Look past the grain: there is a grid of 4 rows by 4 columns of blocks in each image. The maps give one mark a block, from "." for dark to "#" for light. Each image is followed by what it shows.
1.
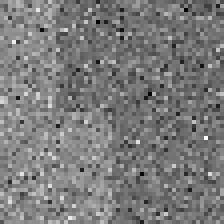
# . . .
# . . .
# # . .
# # . .
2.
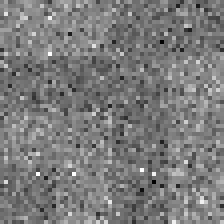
# # . .
. . . #
# # . #
. # . #
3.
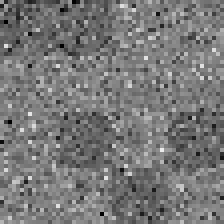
. . # #
# # # #
# . # .
# # . #
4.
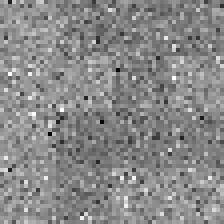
# . . .
# # . #
# . . .
# . # #
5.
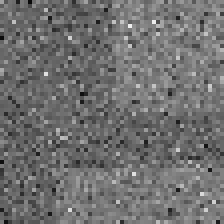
. . # #
. . # #
. . . .
. # # #
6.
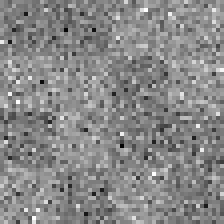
. . # #
# # . #
. # . .
# . # .
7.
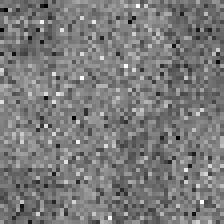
. # # .
# # # .
# # . #
. # . #
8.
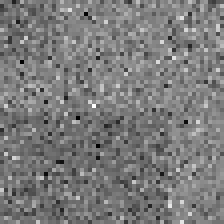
. # # #
# # # #
. . . #
. . . #
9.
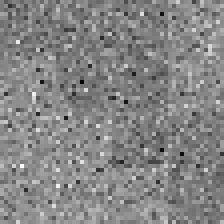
. . . #
# . . #
# # . .
# # # .
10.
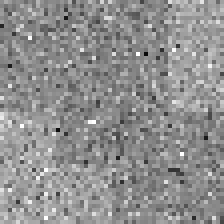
. . . #
. . . #
# . . .
# # . .
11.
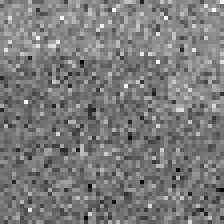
# # # #
. . . #
. . . .
. . . .
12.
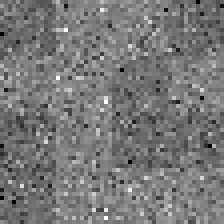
. # # .
# # . #
. # . .
. # # #
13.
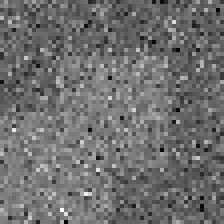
. . . .
. # # .
# # # .
# # . .
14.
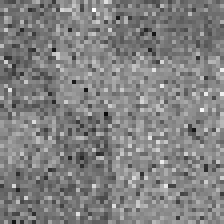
. # . .
. # # #
# . # #
. . # #
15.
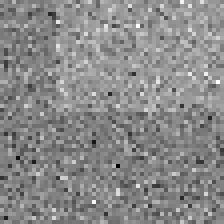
. # # #
. # # #
. . . .
. . . .
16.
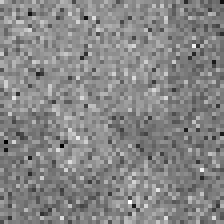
# # # .
# # # .
. # . .
. . # .
